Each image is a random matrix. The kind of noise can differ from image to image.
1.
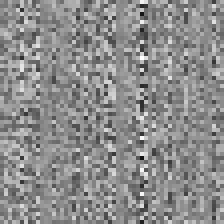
columns of uneven size
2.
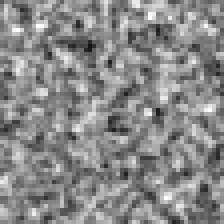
blotchy
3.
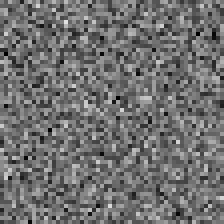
independent entries
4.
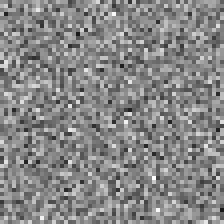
independent entries
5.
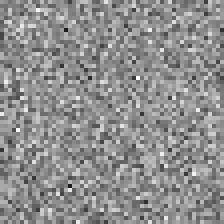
independent entries
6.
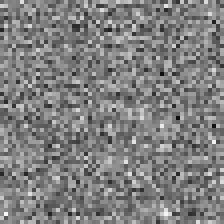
low rank plus noise
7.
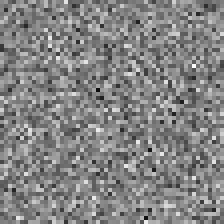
independent entries
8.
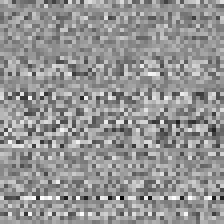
rows of uneven size
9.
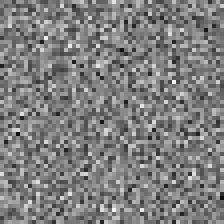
independent entries
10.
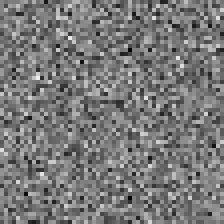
independent entries
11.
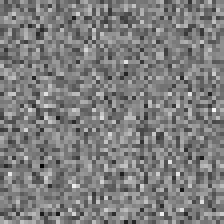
low rank plus noise
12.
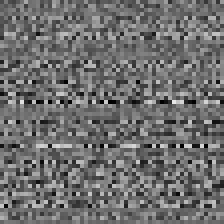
rows of uneven size
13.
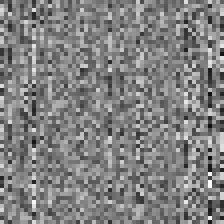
columns of uneven size
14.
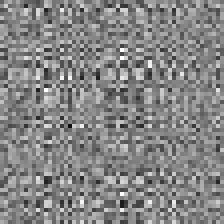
low rank plus noise
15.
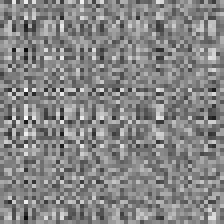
low rank plus noise
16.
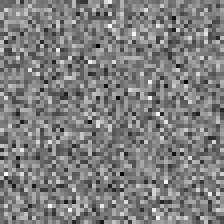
independent entries
